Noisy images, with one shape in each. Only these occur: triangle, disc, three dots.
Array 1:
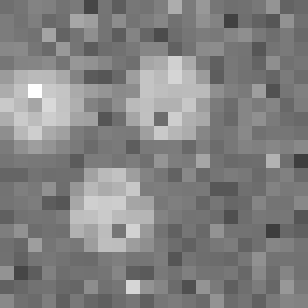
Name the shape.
three dots
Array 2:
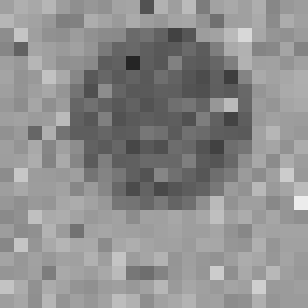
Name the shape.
disc
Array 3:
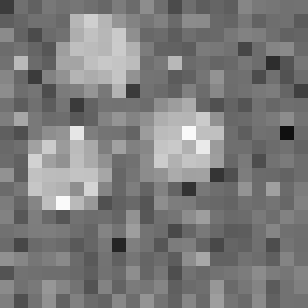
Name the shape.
three dots
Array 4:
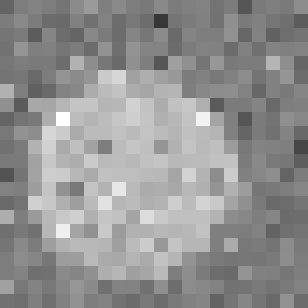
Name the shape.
disc
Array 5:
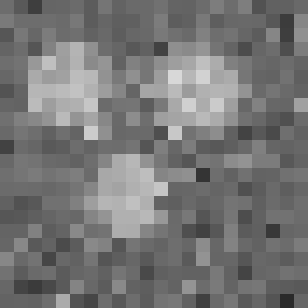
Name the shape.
three dots
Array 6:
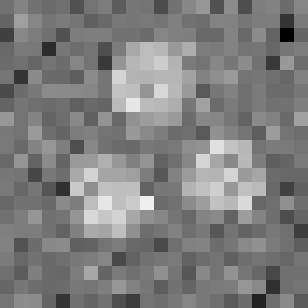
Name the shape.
three dots
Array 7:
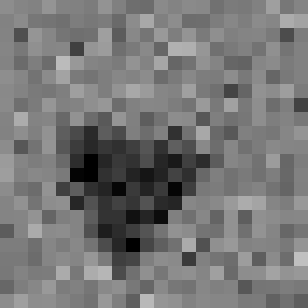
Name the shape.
triangle
